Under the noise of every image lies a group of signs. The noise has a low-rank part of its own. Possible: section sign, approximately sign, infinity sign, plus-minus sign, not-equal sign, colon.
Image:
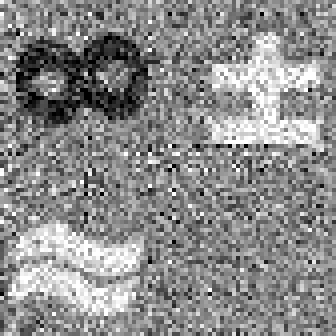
top left: dark infinity sign; top right: light plus-minus sign; bottom left: light approximately sign
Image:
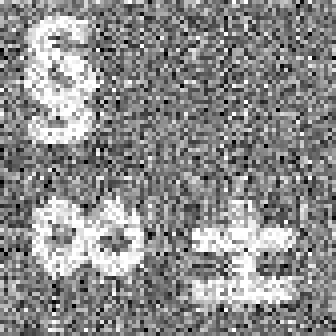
top left: light section sign; bottom left: light infinity sign; bottom right: light plus-minus sign
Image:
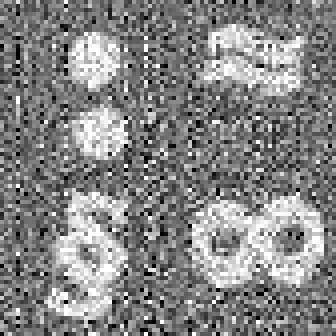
top left: light colon; top right: light approximately sign; bottom left: light section sign; bottom right: light infinity sign
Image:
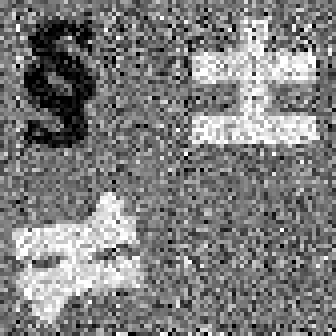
top left: dark section sign; top right: light plus-minus sign; bottom left: light not-equal sign
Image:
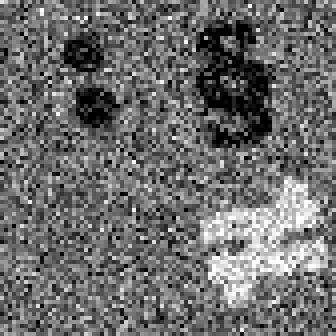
top left: dark colon; top right: dark section sign; bottom right: light not-equal sign
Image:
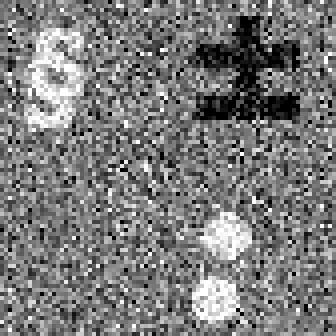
top left: light section sign; top right: dark plus-minus sign; bottom right: light colon
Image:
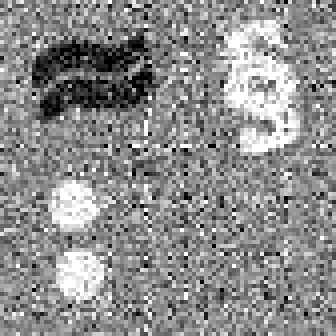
top left: dark approximately sign; top right: light section sign; bottom left: light colon
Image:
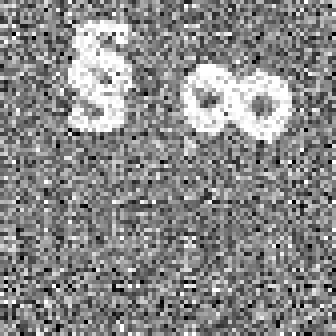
top left: light section sign; top right: light infinity sign
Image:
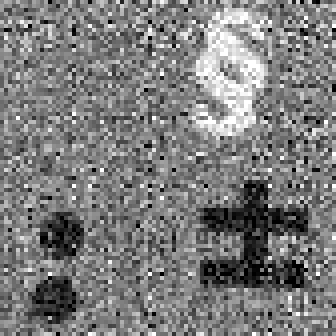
top right: light section sign; bottom left: dark colon; bottom right: dark plus-minus sign
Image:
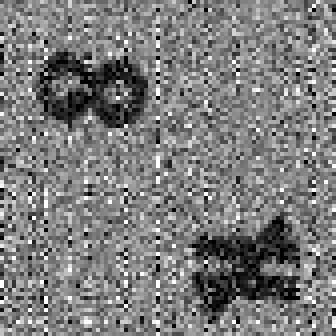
top left: dark infinity sign; bottom right: dark not-equal sign
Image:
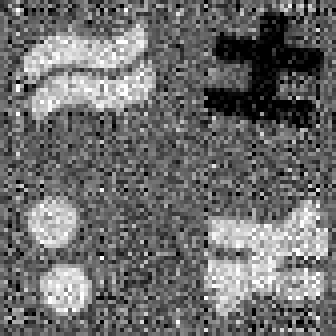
top left: light approximately sign; top right: dark plus-minus sign; bottom left: light colon; bottom right: light not-equal sign
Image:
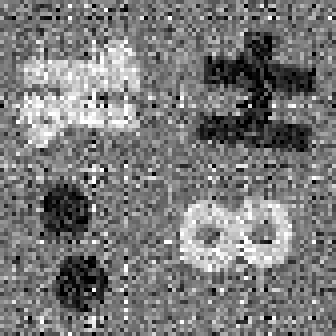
top left: light not-equal sign; top right: dark plus-minus sign; bottom left: dark colon; bottom right: light infinity sign
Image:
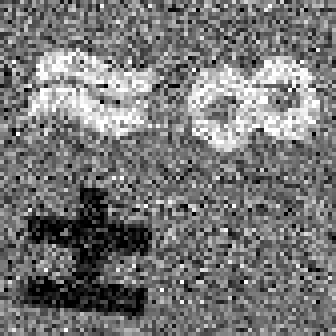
top left: light approximately sign; top right: light infinity sign; bottom left: dark plus-minus sign
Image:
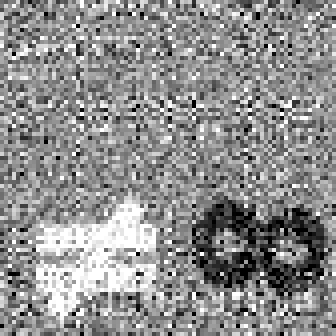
bottom left: light not-equal sign; bottom right: dark infinity sign
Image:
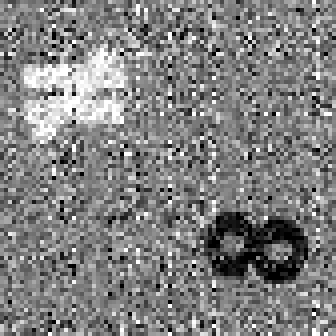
top left: light not-equal sign; bottom right: dark infinity sign
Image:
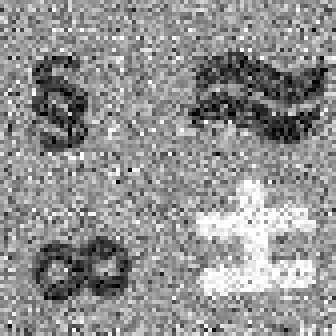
top left: dark section sign; top right: dark approximately sign; bottom left: dark infinity sign; bottom right: light plus-minus sign
